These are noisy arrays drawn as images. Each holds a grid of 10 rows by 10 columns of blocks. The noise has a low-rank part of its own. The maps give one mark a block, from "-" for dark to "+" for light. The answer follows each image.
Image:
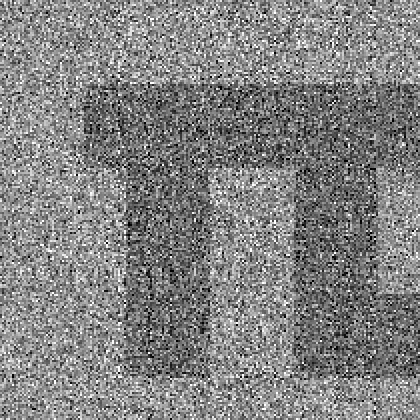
+ + + + + + + + + +
+ + + + + + + + + +
+ + - - - - - - - -
+ + - - - - - - - -
+ + + - - + + - - +
+ + + - - + + - - +
+ + + - - + + - - +
+ + + - - + + - - -
+ + + - - + + - - -
+ + + + + + + + + +
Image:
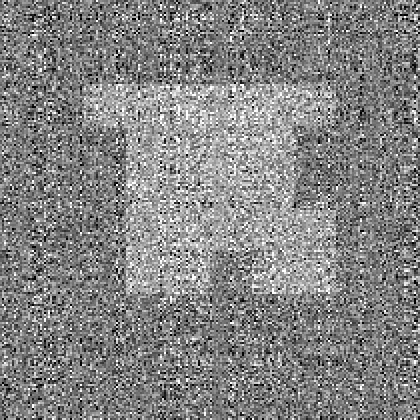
- - - - - - - - - -
- - - - - - - - - -
- - + + + + + + - -
- - - + + + + - - -
- - - + + + + - - -
- - - + + + + + - -
- - - + + - + + - -
- - - - - - - - - -
- - - - - - - - - -
- - - - - - - - - -
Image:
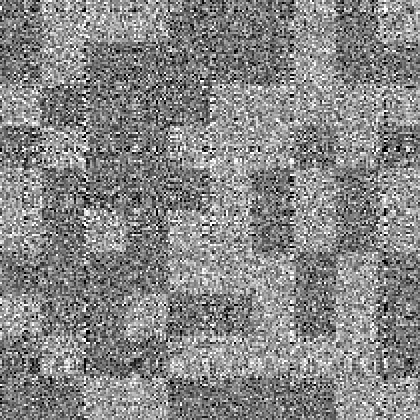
- + + + - - - + - +
- + - - - - - + - -
+ - - - - + + + + +
- + - - + + + - + -
+ - - - - + - + - +
+ - + - + + - + - +
- - - - + + + - + -
+ - - + - - + - + -
- + - - + + + + + -
- - + + - - - - + +
